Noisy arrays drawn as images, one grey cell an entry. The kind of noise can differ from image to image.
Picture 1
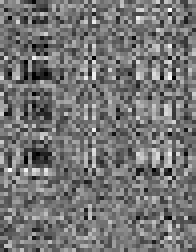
low rank plus noise
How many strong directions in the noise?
one
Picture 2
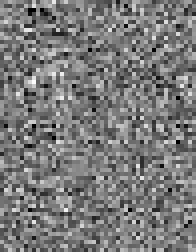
low rank plus noise
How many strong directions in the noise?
five to eight
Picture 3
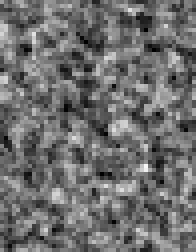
blotchy
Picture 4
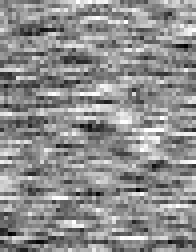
streaked along the rows
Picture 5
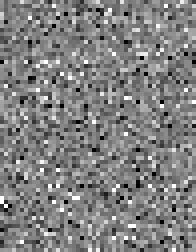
heavy tails
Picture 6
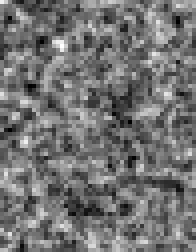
blotchy
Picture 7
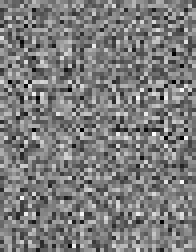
low rank plus noise
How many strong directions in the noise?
three or four
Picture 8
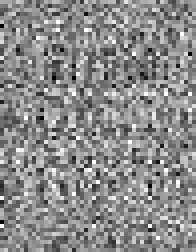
low rank plus noise
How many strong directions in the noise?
two
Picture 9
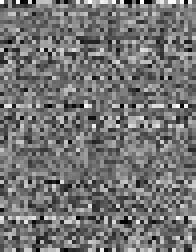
rows of uneven size
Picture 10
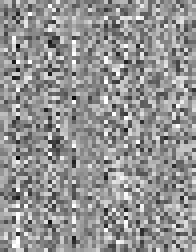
columns of uneven size
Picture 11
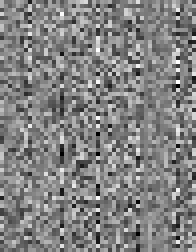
columns of uneven size
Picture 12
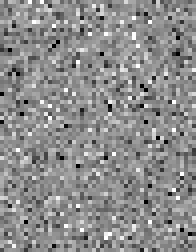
heavy tails
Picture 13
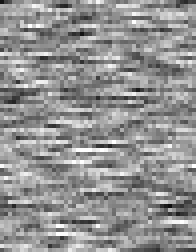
streaked along the rows
